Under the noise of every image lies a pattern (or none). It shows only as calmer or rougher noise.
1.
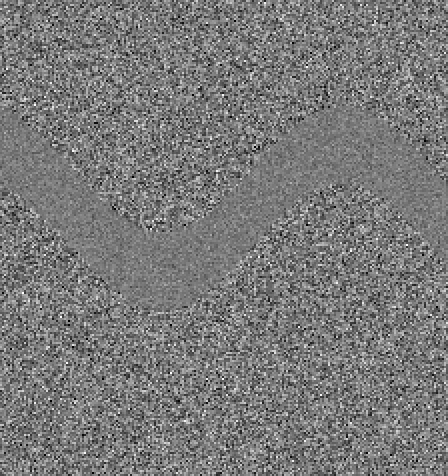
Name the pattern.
a wavy band
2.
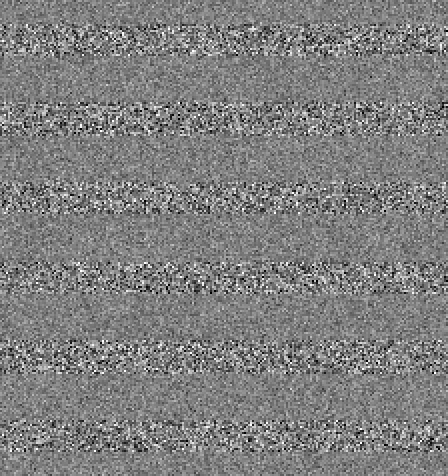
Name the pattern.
horizontal stripes
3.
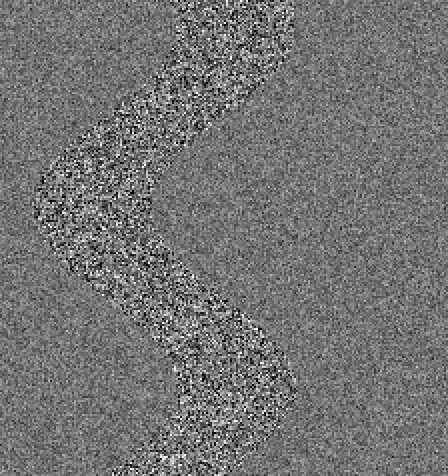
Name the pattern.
a wavy band
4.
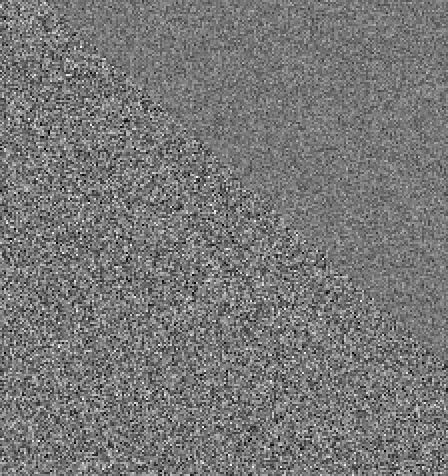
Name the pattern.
a sharp edge
